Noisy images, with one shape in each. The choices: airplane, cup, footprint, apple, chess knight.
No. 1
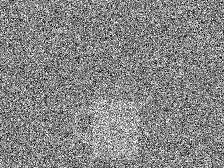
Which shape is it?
cup
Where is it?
bottom middle
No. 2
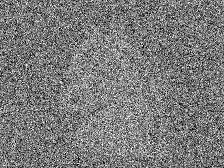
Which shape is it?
chess knight
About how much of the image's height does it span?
nearly all
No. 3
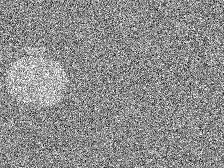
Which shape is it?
apple
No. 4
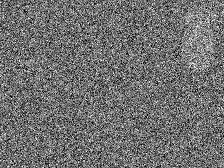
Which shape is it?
footprint
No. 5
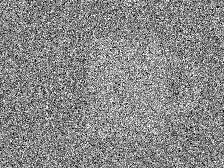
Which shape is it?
cup
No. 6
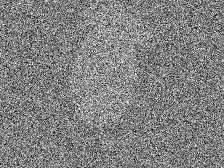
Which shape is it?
footprint
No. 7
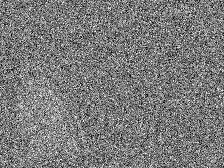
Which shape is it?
chess knight
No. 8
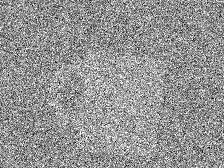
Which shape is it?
cup
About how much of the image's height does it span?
two thirds
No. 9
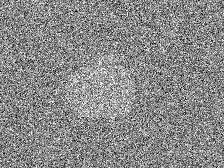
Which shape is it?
apple
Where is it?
centre
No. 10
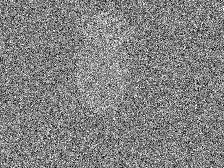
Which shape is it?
footprint
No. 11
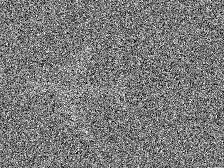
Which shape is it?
airplane
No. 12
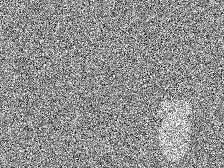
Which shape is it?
footprint
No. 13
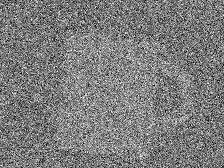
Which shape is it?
cup
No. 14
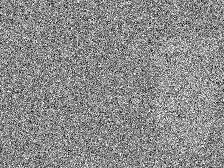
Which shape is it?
footprint
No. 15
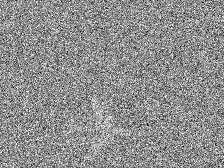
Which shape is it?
airplane
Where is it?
bottom middle
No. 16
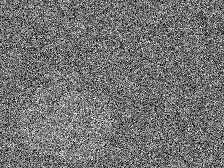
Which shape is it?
apple
